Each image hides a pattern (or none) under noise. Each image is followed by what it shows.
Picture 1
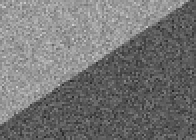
a sharp edge
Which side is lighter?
top left
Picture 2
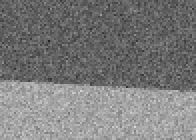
a sharp edge
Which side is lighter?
bottom
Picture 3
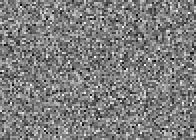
only noise
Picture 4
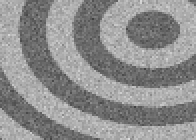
rings round one point
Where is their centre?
top right
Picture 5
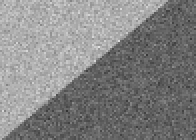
a sharp edge
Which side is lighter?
top left
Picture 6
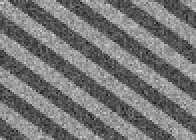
diagonal stripes
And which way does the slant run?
top left to bottom right
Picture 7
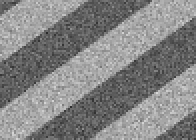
diagonal stripes
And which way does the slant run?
bottom left to top right
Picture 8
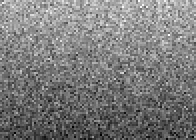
a smooth slope
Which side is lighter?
top
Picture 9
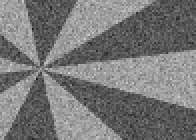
spokes from one point
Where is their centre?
middle left
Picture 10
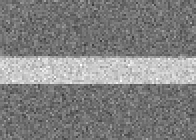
one horizontal stripe
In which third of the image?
middle
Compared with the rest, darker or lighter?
lighter
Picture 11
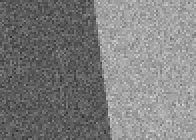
a sharp edge
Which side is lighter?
right
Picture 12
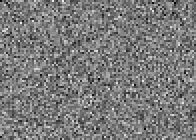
only noise
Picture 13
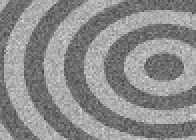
rings round one point
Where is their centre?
middle right
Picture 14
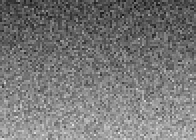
a smooth slope
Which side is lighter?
bottom
